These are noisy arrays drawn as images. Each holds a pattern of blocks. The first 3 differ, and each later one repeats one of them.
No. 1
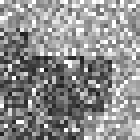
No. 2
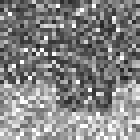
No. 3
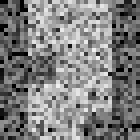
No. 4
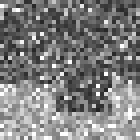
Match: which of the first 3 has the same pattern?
2
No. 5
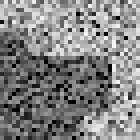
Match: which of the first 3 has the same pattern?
1
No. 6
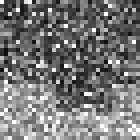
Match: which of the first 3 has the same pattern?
2
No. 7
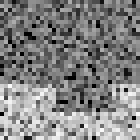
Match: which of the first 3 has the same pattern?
2
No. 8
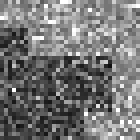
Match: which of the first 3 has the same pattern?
1
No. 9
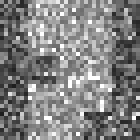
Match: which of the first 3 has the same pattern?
3
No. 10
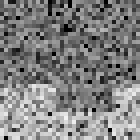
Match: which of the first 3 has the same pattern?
2
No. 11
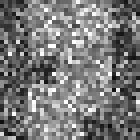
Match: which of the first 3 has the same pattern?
3
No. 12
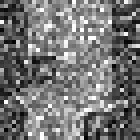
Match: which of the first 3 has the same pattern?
3
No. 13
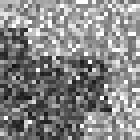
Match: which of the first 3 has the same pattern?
1
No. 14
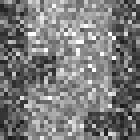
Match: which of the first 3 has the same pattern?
3
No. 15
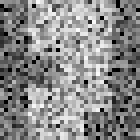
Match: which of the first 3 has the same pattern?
3
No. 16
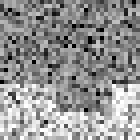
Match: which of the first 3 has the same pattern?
2
